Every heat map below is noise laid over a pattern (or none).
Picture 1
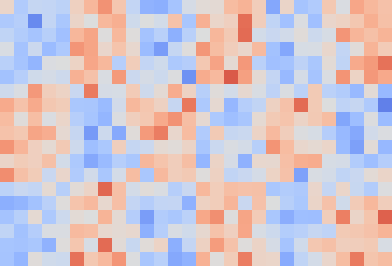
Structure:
a checkerboard
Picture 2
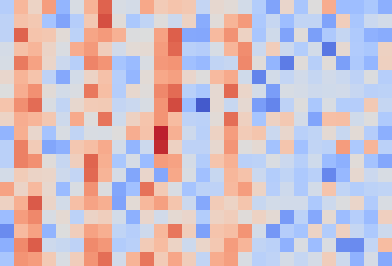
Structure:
bands of columns
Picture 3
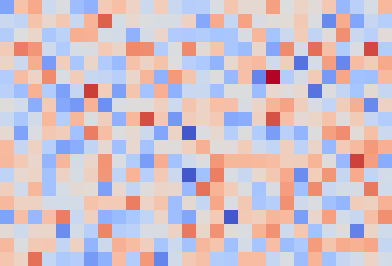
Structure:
only noise
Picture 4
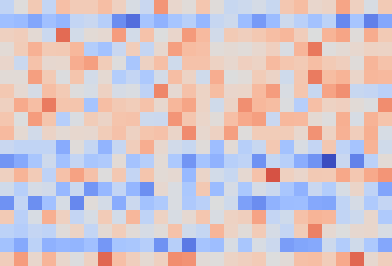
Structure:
bands of rows
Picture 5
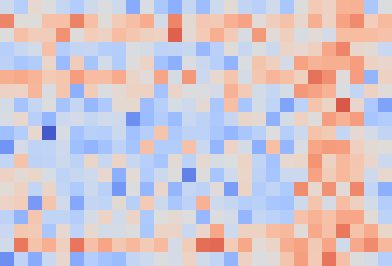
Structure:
bands of rows crossing bands of columns
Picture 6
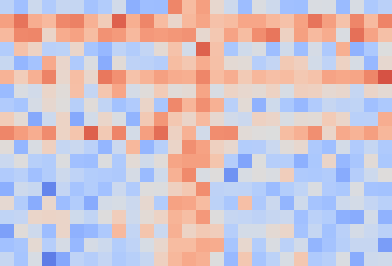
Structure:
bands of rows crossing bands of columns
